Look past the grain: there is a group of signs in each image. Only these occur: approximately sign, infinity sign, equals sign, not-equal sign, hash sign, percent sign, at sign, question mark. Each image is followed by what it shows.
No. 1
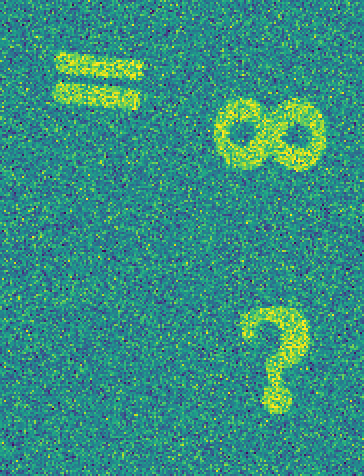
top left: equals sign; top right: infinity sign; bottom right: question mark
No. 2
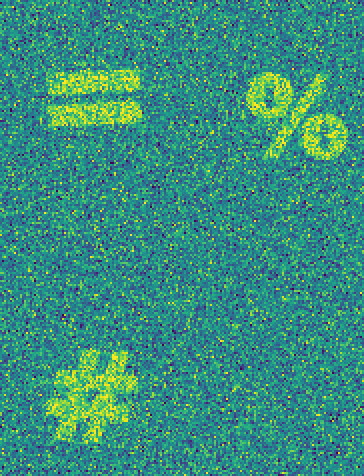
top left: equals sign; top right: percent sign; bottom left: hash sign
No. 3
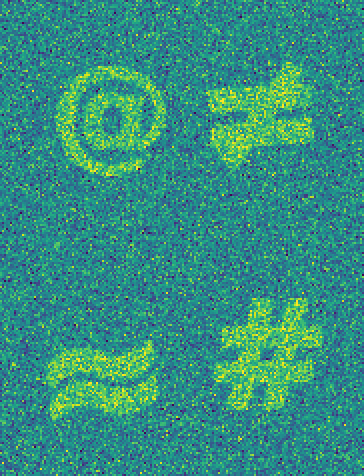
top left: at sign; top right: not-equal sign; bottom left: approximately sign; bottom right: hash sign
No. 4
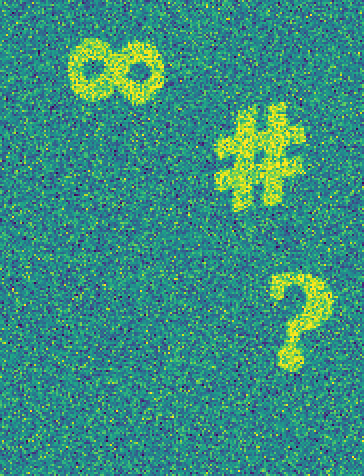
top left: infinity sign; top right: hash sign; bottom right: question mark
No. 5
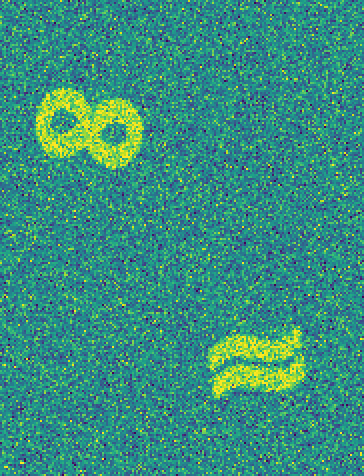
top left: infinity sign; bottom right: approximately sign
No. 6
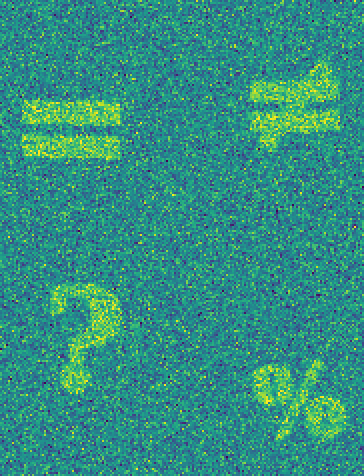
top left: equals sign; top right: not-equal sign; bottom left: question mark; bottom right: percent sign
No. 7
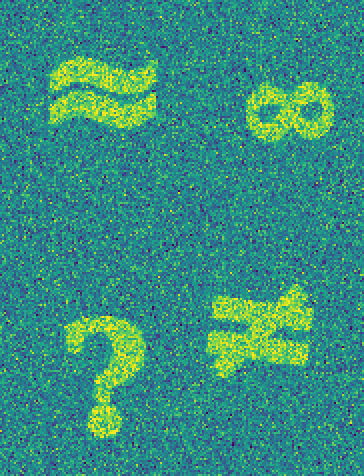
top left: approximately sign; top right: infinity sign; bottom left: question mark; bottom right: not-equal sign
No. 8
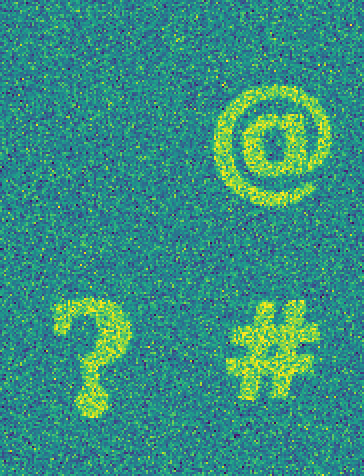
top right: at sign; bottom left: question mark; bottom right: hash sign
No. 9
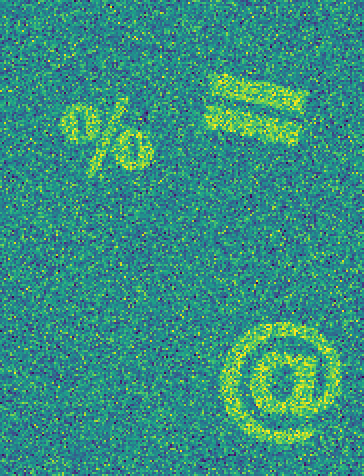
top left: percent sign; top right: equals sign; bottom right: at sign
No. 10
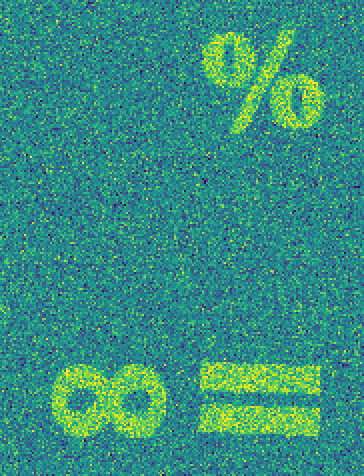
top right: percent sign; bottom left: infinity sign; bottom right: equals sign
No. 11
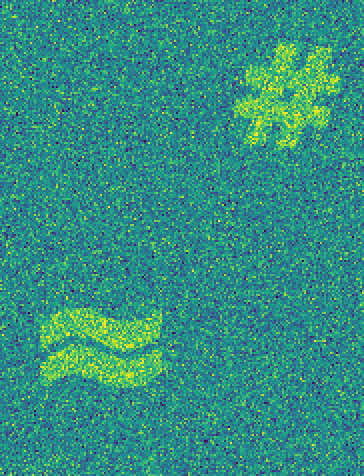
top right: hash sign; bottom left: approximately sign
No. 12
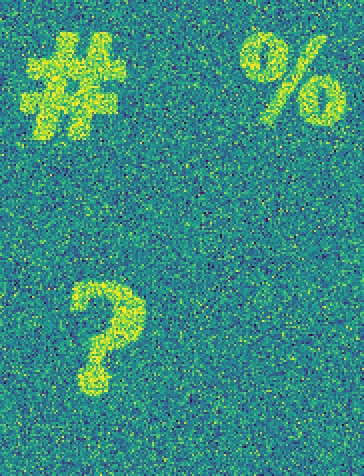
top left: hash sign; top right: percent sign; bottom left: question mark
